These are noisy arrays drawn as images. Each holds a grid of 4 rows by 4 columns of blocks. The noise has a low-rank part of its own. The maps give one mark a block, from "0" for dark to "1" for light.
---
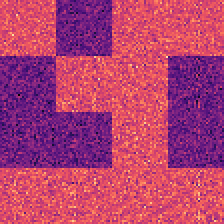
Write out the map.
1 0 1 1
0 1 1 0
0 0 1 0
1 1 1 1
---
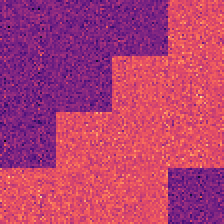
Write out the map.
0 0 0 1
0 0 1 1
0 1 1 1
1 1 1 0
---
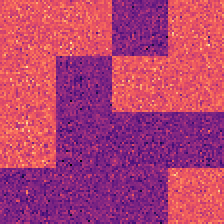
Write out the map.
1 1 0 1
1 0 1 1
1 0 0 0
0 0 0 1
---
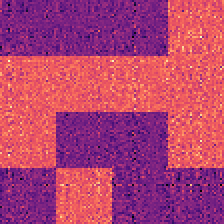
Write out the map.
0 0 0 1
1 1 1 1
1 0 0 1
0 1 0 0
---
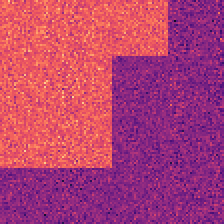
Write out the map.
1 1 1 0
1 1 0 0
1 1 0 0
0 0 0 0
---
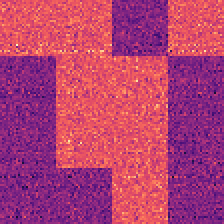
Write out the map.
1 1 0 1
0 1 1 0
0 1 1 0
0 0 1 0
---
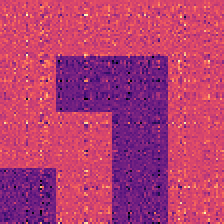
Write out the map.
1 1 1 1
1 0 0 1
1 1 0 1
0 1 0 1
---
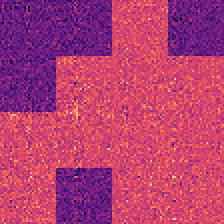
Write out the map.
0 0 1 0
0 1 1 1
1 1 1 1
1 0 1 1
